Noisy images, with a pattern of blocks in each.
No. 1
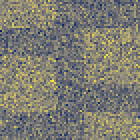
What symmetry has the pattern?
the same after a half turn
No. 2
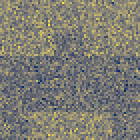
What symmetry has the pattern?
left and right mirror each other
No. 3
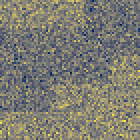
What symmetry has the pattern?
no symmetry
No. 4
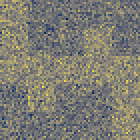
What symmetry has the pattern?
the same after a half turn
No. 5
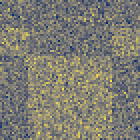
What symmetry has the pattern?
left and right mirror each other
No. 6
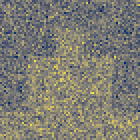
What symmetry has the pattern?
left and right mirror each other
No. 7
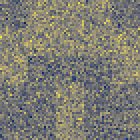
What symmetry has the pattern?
left and right mirror each other
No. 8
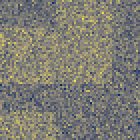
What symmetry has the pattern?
no symmetry
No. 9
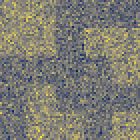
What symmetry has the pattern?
mirrored about the diagonal from the top left
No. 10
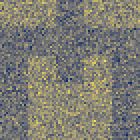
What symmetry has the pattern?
left and right mirror each other
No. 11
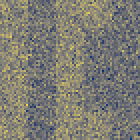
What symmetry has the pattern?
top and bottom mirror each other
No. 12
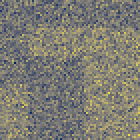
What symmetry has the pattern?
no symmetry
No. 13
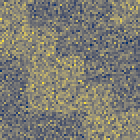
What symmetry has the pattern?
mirrored about the diagonal from the bottom left
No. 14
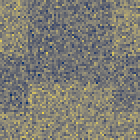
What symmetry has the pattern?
left and right mirror each other
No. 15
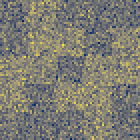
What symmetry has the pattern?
the same after a half turn
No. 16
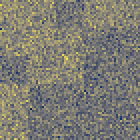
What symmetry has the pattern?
mirrored about the diagonal from the top left
